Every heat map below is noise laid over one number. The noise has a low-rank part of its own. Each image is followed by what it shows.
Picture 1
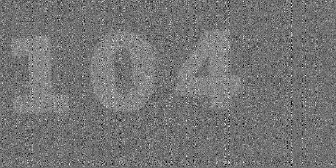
104
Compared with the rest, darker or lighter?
lighter
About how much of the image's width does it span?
two thirds
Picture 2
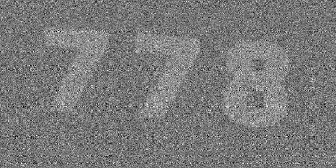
778
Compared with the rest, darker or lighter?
lighter
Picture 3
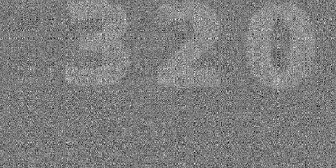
320
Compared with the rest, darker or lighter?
lighter
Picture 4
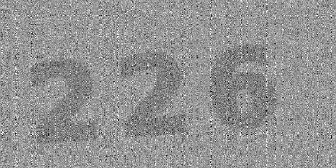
226
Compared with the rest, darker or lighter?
darker
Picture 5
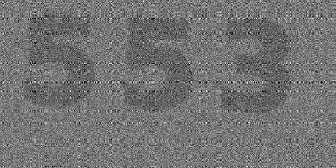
553
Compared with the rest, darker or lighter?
darker
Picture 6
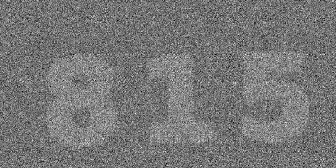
815
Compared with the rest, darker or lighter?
lighter
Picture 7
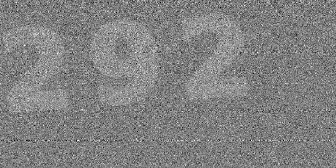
292
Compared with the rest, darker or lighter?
lighter
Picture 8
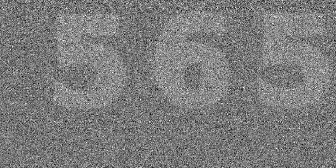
565
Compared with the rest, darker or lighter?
lighter
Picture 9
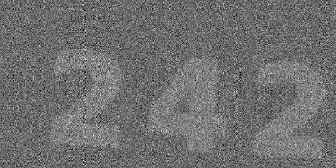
242
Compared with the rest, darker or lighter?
lighter
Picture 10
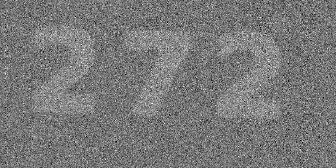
272
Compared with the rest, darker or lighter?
lighter
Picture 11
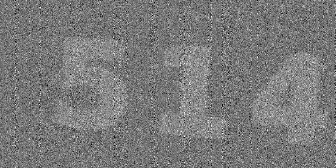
514
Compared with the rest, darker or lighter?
lighter
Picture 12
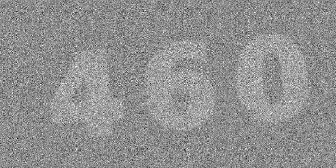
460
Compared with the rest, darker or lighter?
lighter
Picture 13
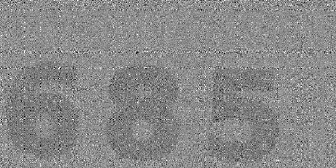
685
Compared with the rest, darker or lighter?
darker
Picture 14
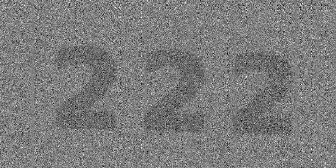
222
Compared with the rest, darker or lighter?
darker
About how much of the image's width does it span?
two thirds
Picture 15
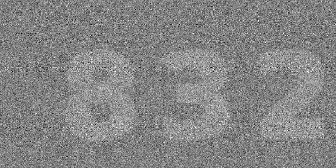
832
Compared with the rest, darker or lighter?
lighter
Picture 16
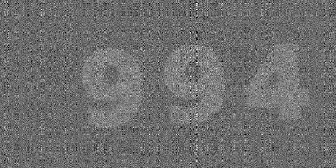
994
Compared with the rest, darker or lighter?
lighter
